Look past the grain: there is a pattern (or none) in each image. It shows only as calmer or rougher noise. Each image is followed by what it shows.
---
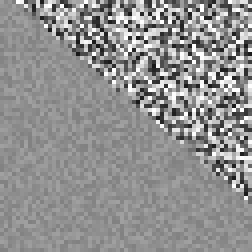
a sharp edge
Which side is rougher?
top right
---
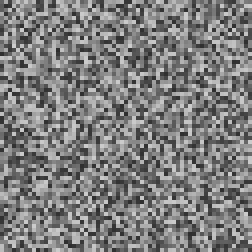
only noise
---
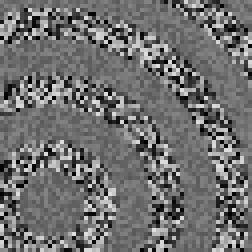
rings round one point
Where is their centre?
bottom left
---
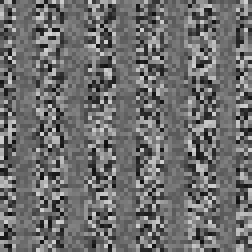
vertical stripes
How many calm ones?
5
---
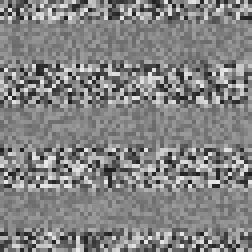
horizontal stripes
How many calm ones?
3
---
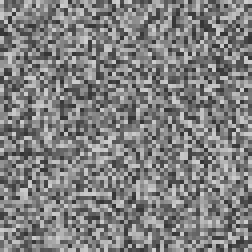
only noise
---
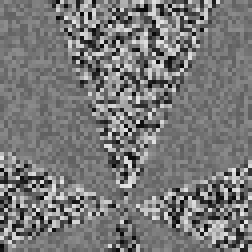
spokes from one point
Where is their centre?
bottom middle
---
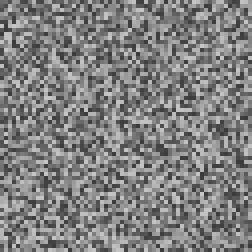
only noise
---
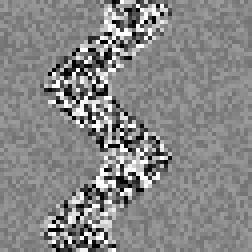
a wavy band
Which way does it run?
top to bottom
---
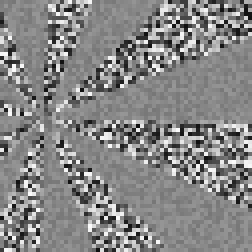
spokes from one point
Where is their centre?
middle left
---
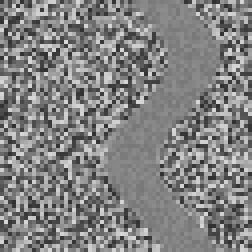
a wavy band
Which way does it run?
top to bottom
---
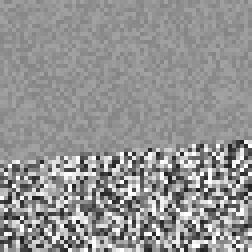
a sharp edge
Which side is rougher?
bottom
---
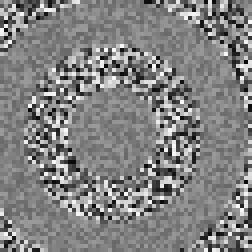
rings round one point
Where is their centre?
centre
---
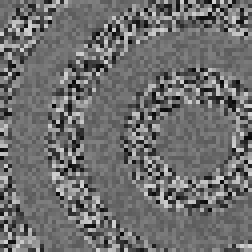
rings round one point
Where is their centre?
middle right
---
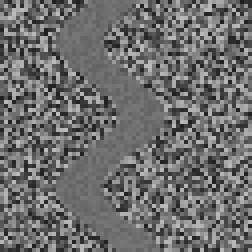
a wavy band
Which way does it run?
top to bottom
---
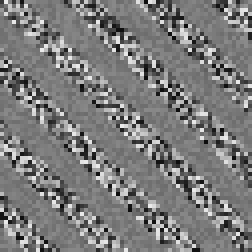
diagonal stripes
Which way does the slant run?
top left to bottom right
